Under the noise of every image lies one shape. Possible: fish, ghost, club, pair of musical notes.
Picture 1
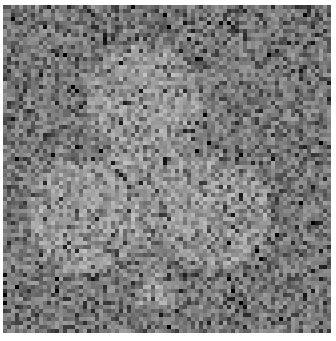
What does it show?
light club
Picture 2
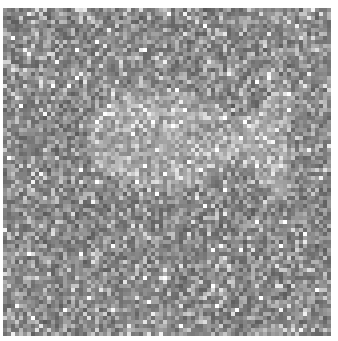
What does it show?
light fish
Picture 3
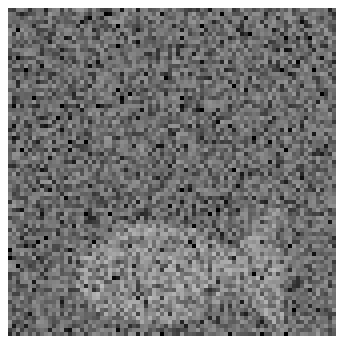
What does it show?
light fish
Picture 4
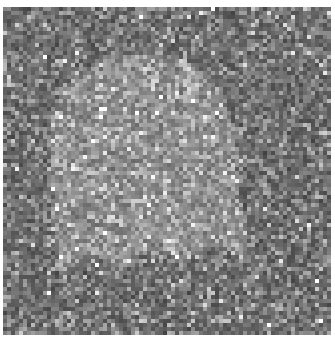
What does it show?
light ghost
